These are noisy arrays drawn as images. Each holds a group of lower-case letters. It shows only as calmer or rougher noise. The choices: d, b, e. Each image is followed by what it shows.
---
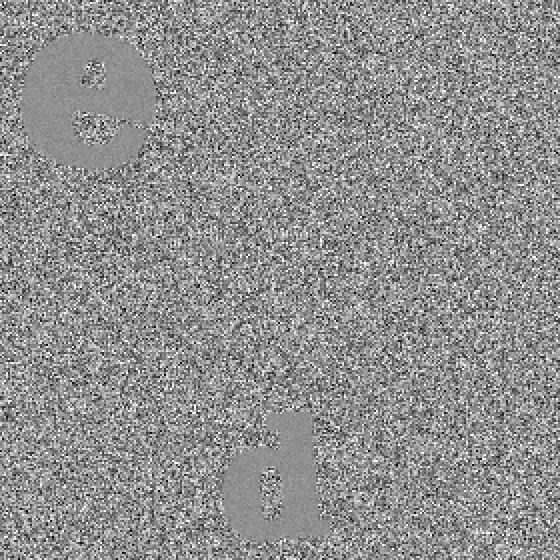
top left: calm e; bottom middle: calm d
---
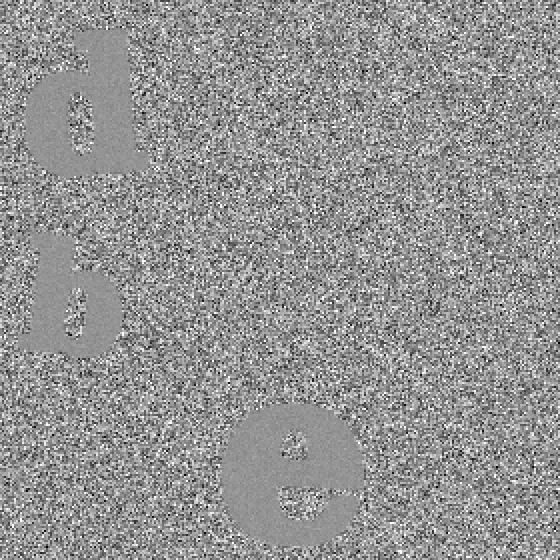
top left: calm d; middle left: calm b; bottom middle: calm e
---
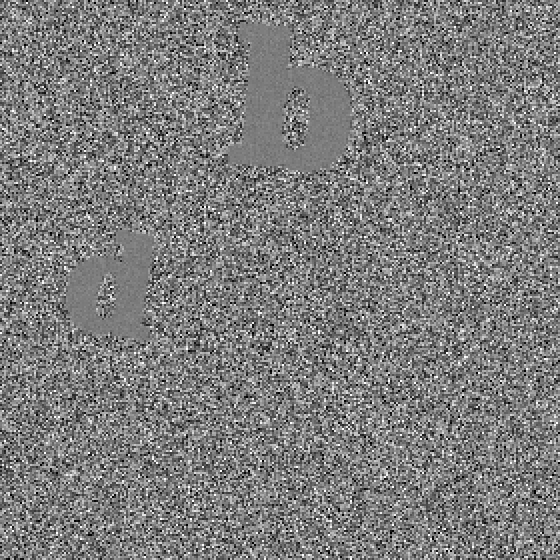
top middle: calm b; middle left: calm d
